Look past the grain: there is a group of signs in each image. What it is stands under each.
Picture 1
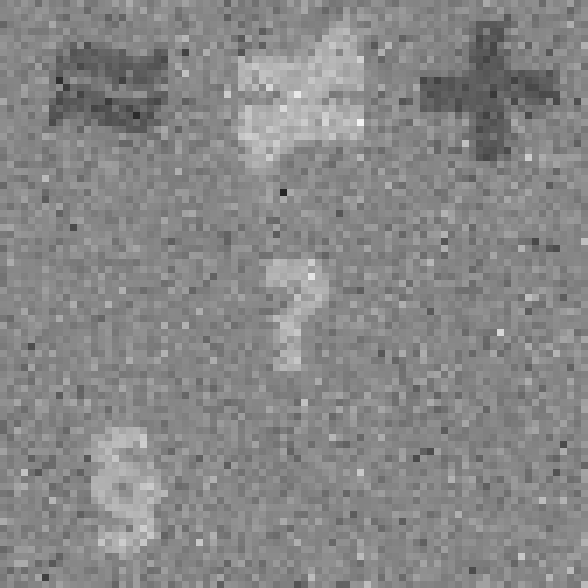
top left: dark approximately sign; top middle: light not-equal sign; top right: dark plus sign; centre: light question mark; bottom left: light section sign
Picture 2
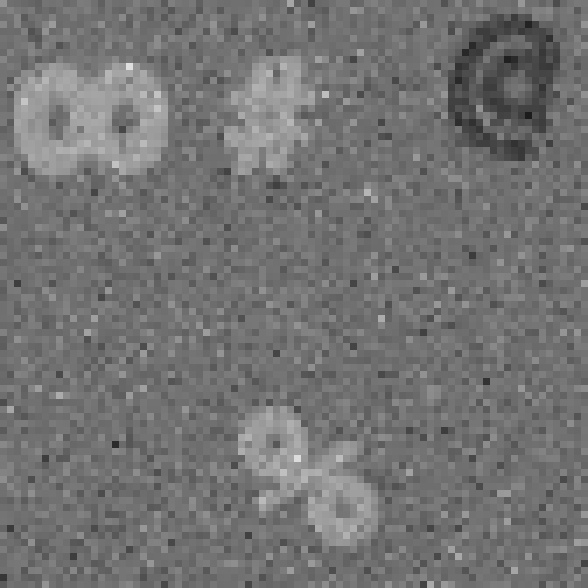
top left: light infinity sign; top middle: light hash sign; top right: dark at sign; bottom middle: light percent sign
